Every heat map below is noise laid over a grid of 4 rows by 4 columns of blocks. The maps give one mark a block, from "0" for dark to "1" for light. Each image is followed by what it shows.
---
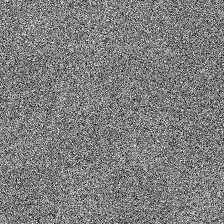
1 1 1 0
0 1 0 0
1 0 1 0
0 1 0 1
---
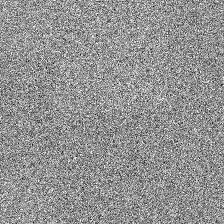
1 1 1 0
0 1 1 0
0 0 0 0
1 0 0 0
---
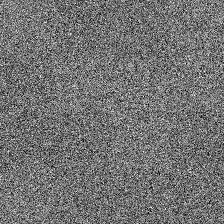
1 0 0 1
0 1 1 1
0 0 1 0
1 0 0 0
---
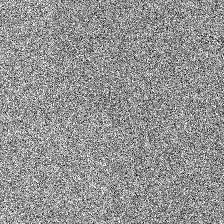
1 0 0 0
1 0 0 0
1 1 0 0
1 1 0 0
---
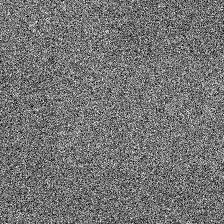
1 1 0 0
0 1 1 1
0 1 1 1
0 0 0 0
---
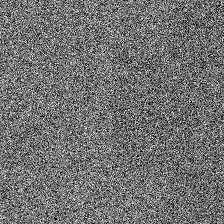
1 1 1 0
1 1 0 0
1 1 0 0
1 1 1 0
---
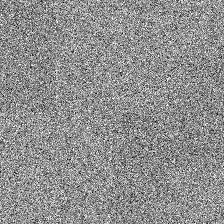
0 1 1 1
0 1 1 0
1 1 0 0
1 1 0 1
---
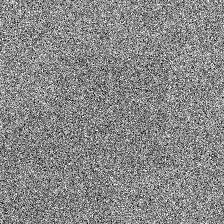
1 1 1 1
1 0 0 1
0 0 0 1
0 0 1 1
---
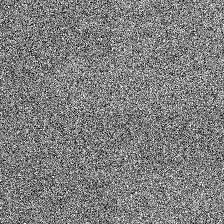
0 0 1 1
0 1 1 1
0 0 0 0
0 0 1 1
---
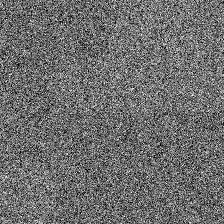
0 0 1 1
0 1 1 1
0 0 0 0
1 0 0 0
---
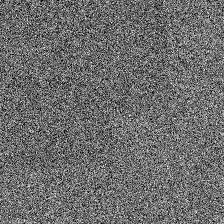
0 0 0 1
0 0 0 1
0 0 1 1
1 1 1 1
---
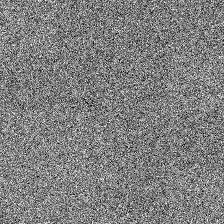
1 0 0 0
0 0 0 1
1 1 0 0
1 1 0 1
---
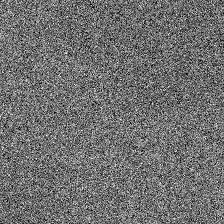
1 0 0 0
1 1 0 0
1 1 1 1
0 1 1 1
